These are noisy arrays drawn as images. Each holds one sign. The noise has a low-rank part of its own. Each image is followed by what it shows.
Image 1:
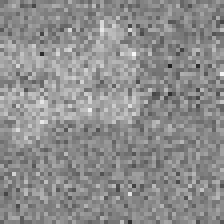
not-equal sign
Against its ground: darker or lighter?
lighter
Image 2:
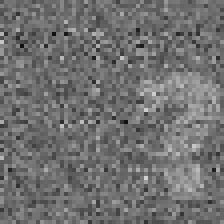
question mark
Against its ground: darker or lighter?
lighter
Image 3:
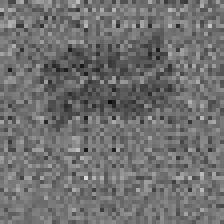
approximately sign
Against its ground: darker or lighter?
darker
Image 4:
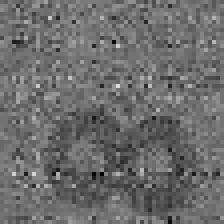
infinity sign
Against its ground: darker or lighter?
darker
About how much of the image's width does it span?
two thirds
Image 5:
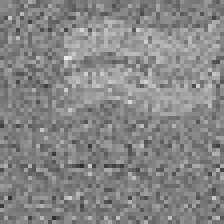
approximately sign
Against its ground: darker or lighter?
lighter
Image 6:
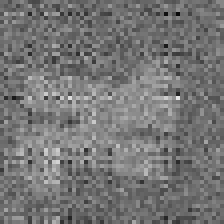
not-equal sign
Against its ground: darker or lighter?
lighter
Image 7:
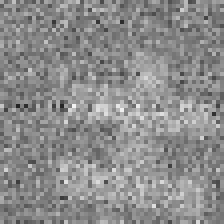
plus-minus sign
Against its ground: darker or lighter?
lighter
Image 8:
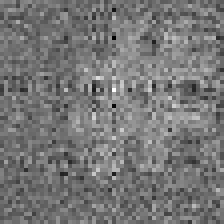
hash sign
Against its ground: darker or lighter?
lighter
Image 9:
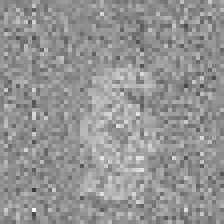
section sign
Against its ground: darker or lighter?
lighter
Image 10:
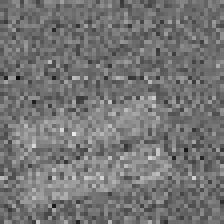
equals sign
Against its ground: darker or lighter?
lighter
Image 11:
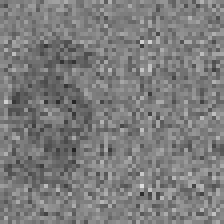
section sign
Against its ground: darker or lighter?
darker
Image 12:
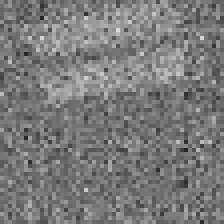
equals sign
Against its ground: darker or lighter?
lighter
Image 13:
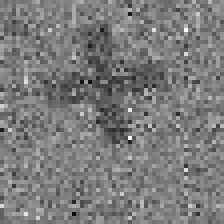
plus sign
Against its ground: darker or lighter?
darker
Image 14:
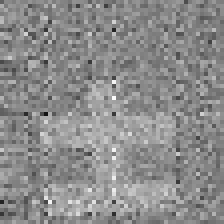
plus-minus sign
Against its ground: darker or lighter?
lighter
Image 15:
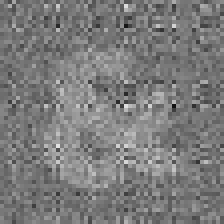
ampersand
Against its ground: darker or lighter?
lighter
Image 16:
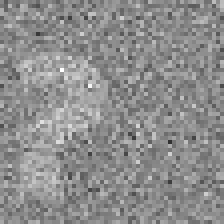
question mark
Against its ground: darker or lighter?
lighter
